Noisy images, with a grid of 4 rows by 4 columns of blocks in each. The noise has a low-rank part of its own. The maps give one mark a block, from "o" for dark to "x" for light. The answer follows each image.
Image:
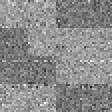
x x o o
o x x x
o o x x
x x o o
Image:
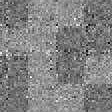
o x x o
x x o o
o x o x
o x x o
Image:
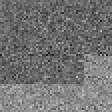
o o o o
o o o o
o o o x
x x x x
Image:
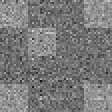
x o o x
o x o o
o o o o
x o o x
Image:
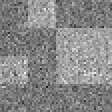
o x o o
o o x x
x o x x
o o o o
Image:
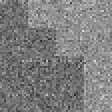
o x x x
o o x x
o o o x
o o o x
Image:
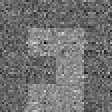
o o o o
o x x o
o o x o
o x x o
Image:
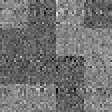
x o x o
o o x x
o o o x
x x o x
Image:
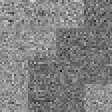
x x x o
x x o o
x o o o
x o o x
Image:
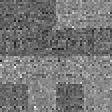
o o x x
o o o o
x x x x
o x o x
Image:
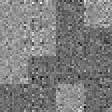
x x o x
x x o o
x o o o
o o x o
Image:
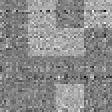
o x o x
o x x o
o o o o
o o x o
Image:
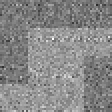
o o o o
o x x x
o x x o
x x x o
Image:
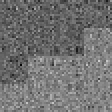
o o o o
o o o x
o x x x
x x x x
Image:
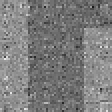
x o o o
x o o x
x o o x
x o o x
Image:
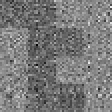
o o x x
x o o x
x o x x
x o o x
